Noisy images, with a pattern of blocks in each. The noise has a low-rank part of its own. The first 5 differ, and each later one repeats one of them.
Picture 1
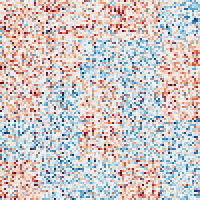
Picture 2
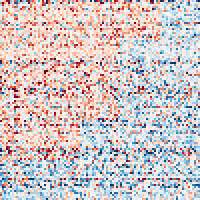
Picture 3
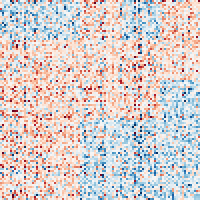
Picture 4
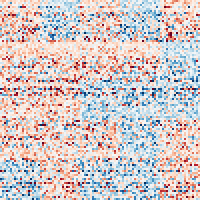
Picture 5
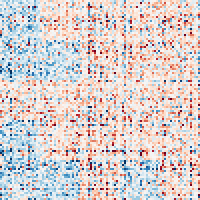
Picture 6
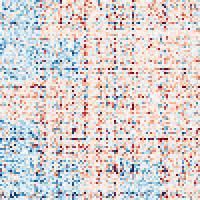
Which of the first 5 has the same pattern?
5
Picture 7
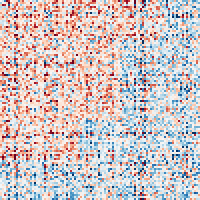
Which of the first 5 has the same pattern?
2
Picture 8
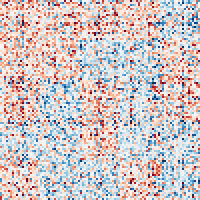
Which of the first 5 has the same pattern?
1
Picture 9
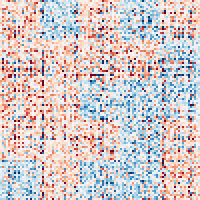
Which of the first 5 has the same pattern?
4
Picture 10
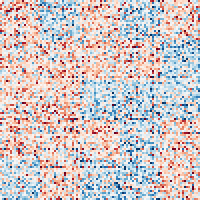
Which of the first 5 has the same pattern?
4
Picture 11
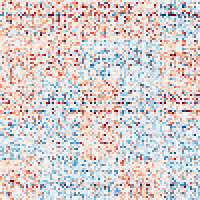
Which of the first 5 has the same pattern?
1
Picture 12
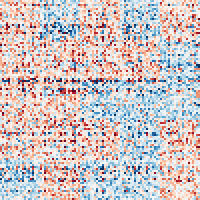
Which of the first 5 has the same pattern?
4
